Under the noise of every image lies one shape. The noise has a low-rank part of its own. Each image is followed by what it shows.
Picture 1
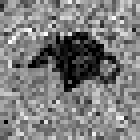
teapot
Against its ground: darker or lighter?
darker
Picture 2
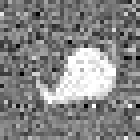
pear
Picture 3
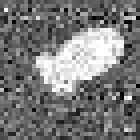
footprint
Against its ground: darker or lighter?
lighter
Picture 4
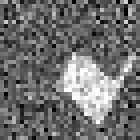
flag
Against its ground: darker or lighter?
lighter
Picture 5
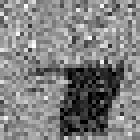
flag
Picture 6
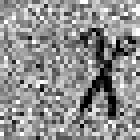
pair of scissors
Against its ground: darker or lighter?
darker
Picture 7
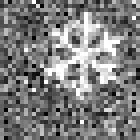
snowflake
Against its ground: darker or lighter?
lighter
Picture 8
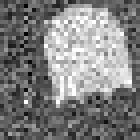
ghost
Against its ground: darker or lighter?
lighter
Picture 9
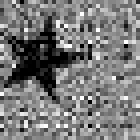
star
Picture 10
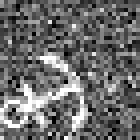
anchor
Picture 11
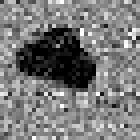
cloud
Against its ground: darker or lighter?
darker
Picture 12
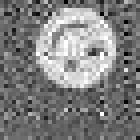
smiling face
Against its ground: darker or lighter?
lighter
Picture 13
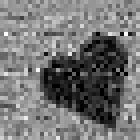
heart
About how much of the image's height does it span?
two thirds
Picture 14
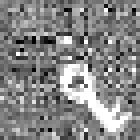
key
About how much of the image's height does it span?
half
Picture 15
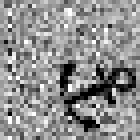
anchor
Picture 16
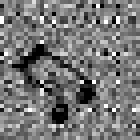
pair of musical notes
